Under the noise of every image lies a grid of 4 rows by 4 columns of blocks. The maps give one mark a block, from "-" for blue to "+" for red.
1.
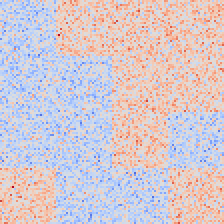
- + + +
- - + +
- - + -
+ - - +
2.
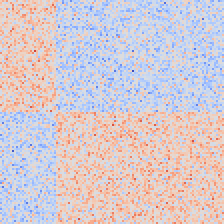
+ - - -
+ - - -
- + + +
- + + +
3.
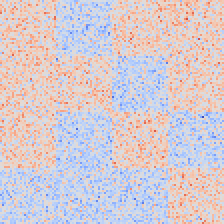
+ - + +
+ + - +
+ - + -
- - - +
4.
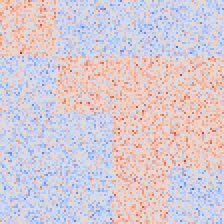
+ - - -
- + + +
- - + +
- - + -
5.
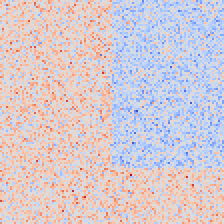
+ + - -
+ + - -
+ + - -
+ + + +
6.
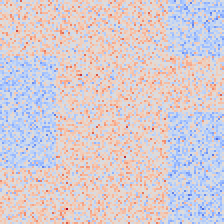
+ + + -
- + + +
- + + -
+ + + -
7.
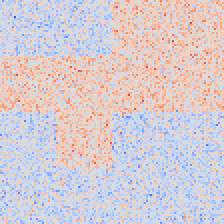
- - + +
+ + + +
- + - -
- - - -
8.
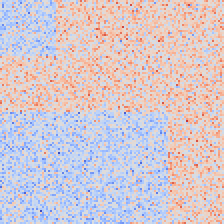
- + + +
+ + + +
- - - +
- - - +
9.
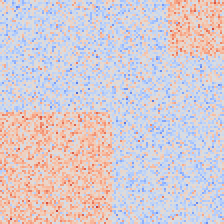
- - - +
- - - -
+ + - -
+ + - -
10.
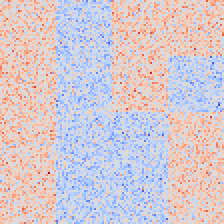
+ - + +
+ - + -
+ - - +
+ - - +
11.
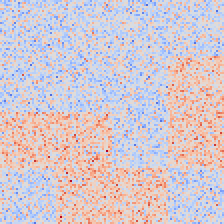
- - - -
- - - +
+ + - +
- + + -
